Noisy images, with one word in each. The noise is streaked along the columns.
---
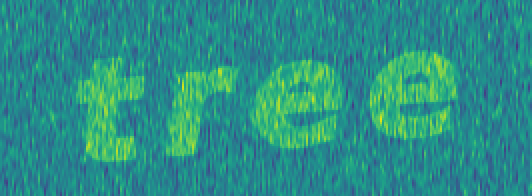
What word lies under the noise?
tree
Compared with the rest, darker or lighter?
lighter
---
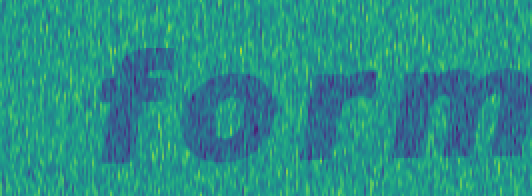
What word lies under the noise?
form
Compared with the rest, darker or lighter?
darker
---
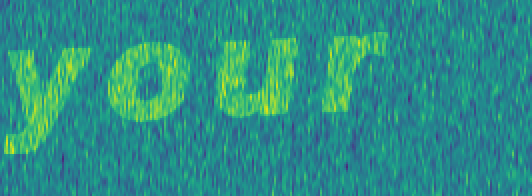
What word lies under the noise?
your
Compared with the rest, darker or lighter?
lighter
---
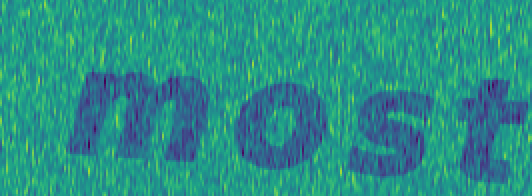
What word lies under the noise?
most
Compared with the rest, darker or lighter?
darker
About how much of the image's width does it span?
nearly all
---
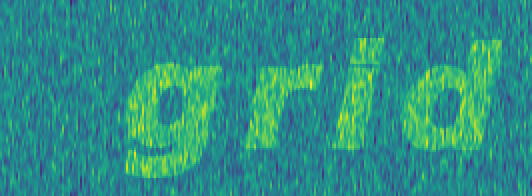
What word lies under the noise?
grid
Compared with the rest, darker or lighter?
lighter
